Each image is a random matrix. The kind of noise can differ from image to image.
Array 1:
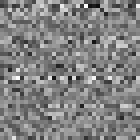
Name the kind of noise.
rows of uneven size
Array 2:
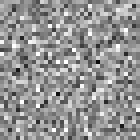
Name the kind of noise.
independent entries
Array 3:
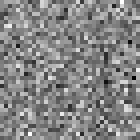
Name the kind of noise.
independent entries
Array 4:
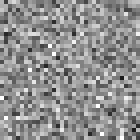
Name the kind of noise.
independent entries
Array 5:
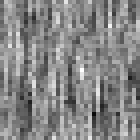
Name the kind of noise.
streaked along the columns
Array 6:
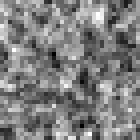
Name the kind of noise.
blotchy
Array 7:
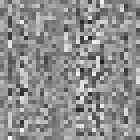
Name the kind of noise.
columns of uneven size
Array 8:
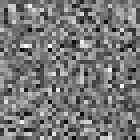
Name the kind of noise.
low rank plus noise
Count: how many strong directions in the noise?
five to eight
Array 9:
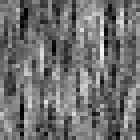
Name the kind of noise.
streaked along the columns
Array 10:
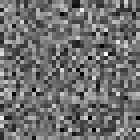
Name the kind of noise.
low rank plus noise
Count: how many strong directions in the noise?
five to eight
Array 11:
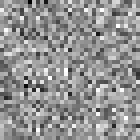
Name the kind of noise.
low rank plus noise
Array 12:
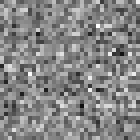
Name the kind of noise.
low rank plus noise
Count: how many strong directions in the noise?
three or four
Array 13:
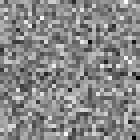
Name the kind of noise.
independent entries
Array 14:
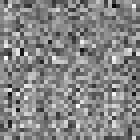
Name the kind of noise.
low rank plus noise
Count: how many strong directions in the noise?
two
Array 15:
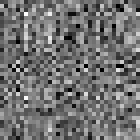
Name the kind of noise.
low rank plus noise
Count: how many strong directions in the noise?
two
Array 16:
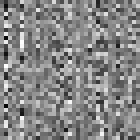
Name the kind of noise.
columns of uneven size
